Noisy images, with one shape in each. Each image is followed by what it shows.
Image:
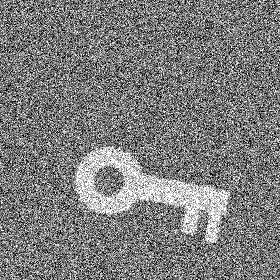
key
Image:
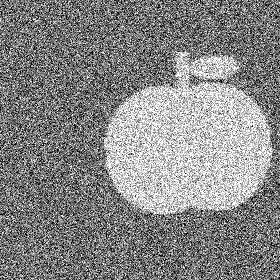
apple
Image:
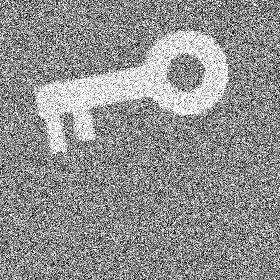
key
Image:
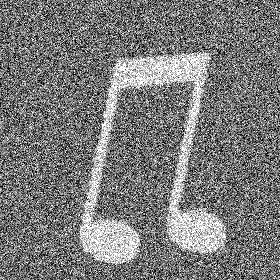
pair of musical notes
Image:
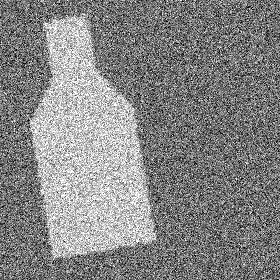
bottle
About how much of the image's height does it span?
nearly all
